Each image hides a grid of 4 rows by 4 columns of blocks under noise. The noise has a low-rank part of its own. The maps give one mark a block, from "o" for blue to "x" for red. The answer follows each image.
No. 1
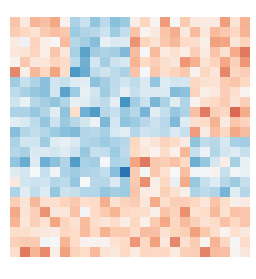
xoxx
ooox
ooxo
xxxx
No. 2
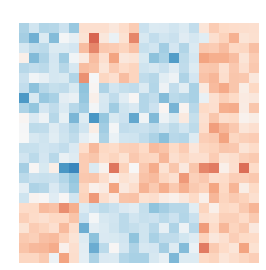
oxox
ooox
oxxx
xoox
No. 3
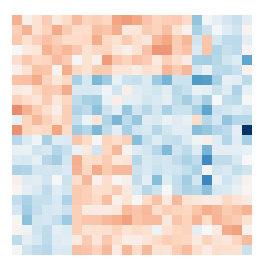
xxxo
xooo
oxoo
oxxx
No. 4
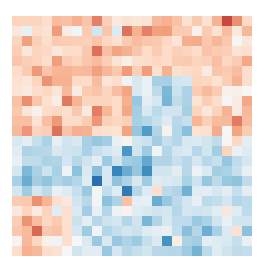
xxxx
xxox
oooo
xooo
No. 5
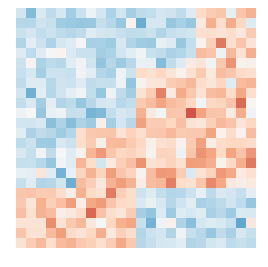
ooox
ooxx
oxxx
xxoo
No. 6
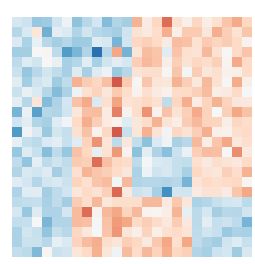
ooxx
oxxx
oxox
oxxo
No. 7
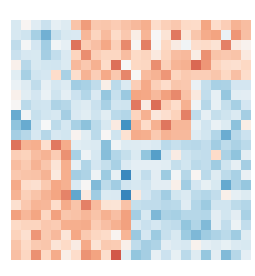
oxxx
ooxo
xooo
xxoo
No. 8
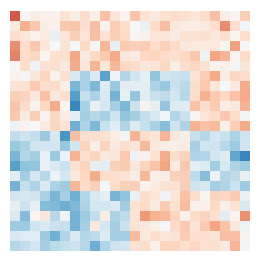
xxxx
xoox
oxxo
ooxx
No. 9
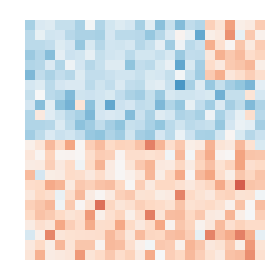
ooox
oooo
xxxx
xxxx
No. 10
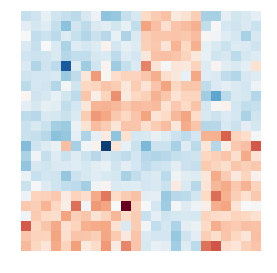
ooxo
oxxo
ooox
xxox
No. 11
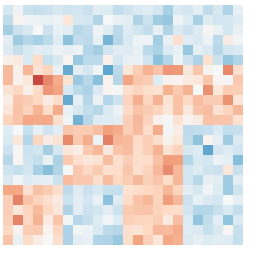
oooo
xoxx
oxxo
xoxo
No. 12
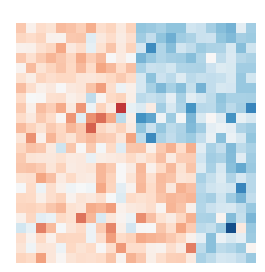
xxoo
xxoo
xxxo
xxxo
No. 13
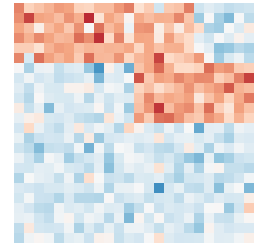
xxxo
ooxx
oooo
oooo
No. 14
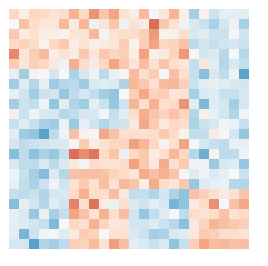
xxxo
ooxo
oxxo
oxox
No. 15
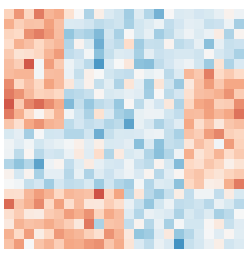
xooo
xoox
ooox
xxoo
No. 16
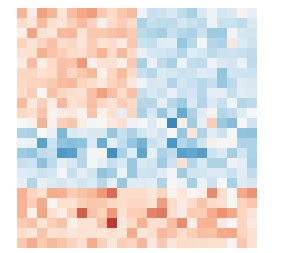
xxoo
xxoo
oooo
xxxx
